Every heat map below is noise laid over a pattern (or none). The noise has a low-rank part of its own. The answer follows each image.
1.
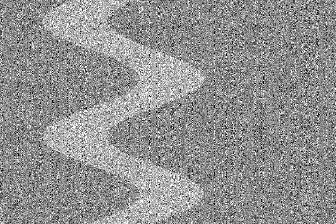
a wavy band
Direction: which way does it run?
top to bottom
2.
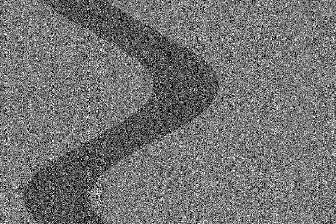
a wavy band
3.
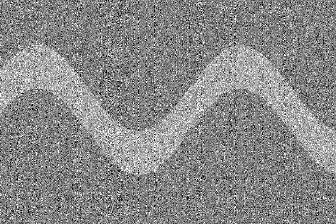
a wavy band
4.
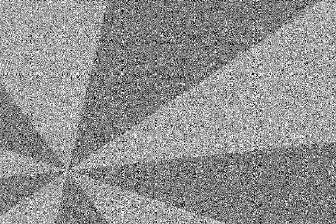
spokes from one point
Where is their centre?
bottom left
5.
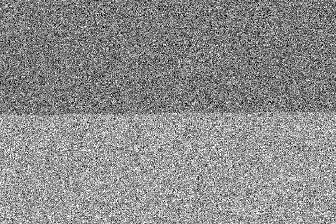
a sharp edge
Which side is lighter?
bottom
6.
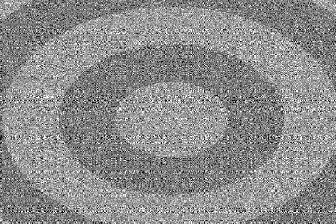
rings round one point
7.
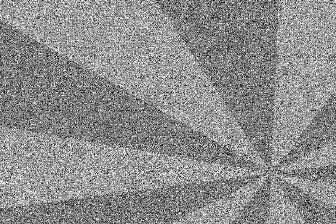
spokes from one point
